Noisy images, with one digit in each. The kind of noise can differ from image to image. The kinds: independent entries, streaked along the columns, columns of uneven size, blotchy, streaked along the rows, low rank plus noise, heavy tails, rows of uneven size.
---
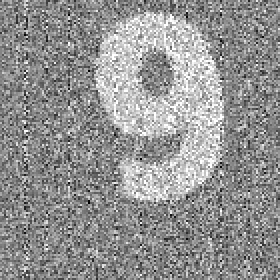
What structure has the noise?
columns of uneven size
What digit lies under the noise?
9
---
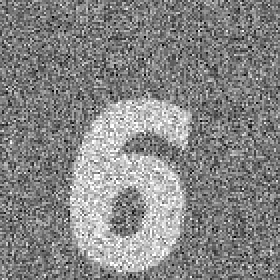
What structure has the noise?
low rank plus noise
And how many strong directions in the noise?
three or four
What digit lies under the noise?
6
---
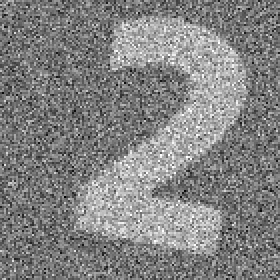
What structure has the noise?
independent entries
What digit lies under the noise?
2
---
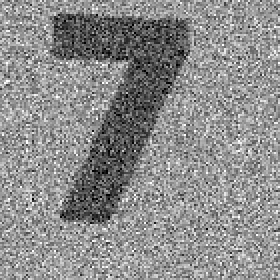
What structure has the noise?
low rank plus noise
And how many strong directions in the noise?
three or four
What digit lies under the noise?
7
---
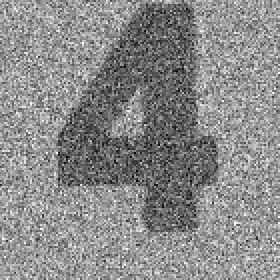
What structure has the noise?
independent entries
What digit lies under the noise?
4
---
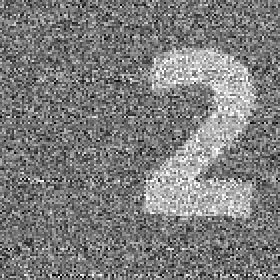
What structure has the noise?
rows of uneven size
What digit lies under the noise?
2
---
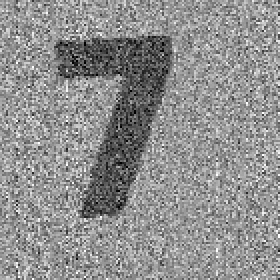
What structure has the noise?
columns of uneven size
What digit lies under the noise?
7
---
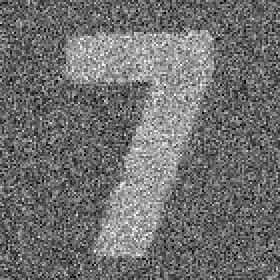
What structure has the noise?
independent entries
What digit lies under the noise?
7
